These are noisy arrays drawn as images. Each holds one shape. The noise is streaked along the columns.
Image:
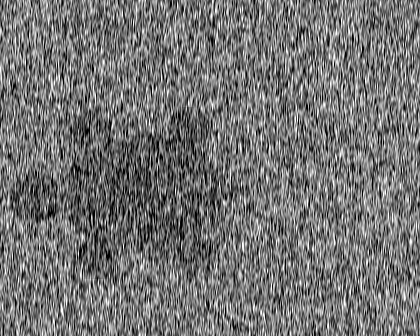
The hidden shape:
turtle
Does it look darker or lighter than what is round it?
darker
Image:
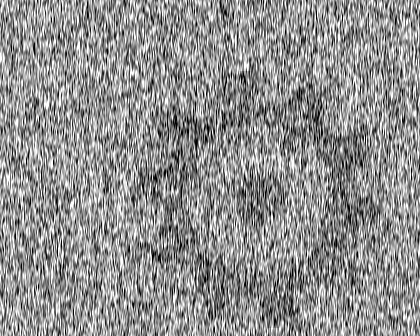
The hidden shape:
gear
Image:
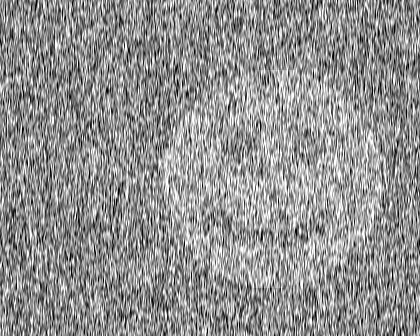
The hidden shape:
smiling face
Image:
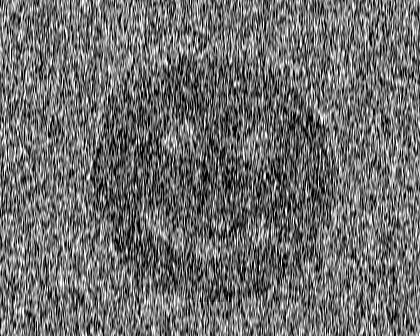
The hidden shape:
smiling face
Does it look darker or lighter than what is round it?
darker
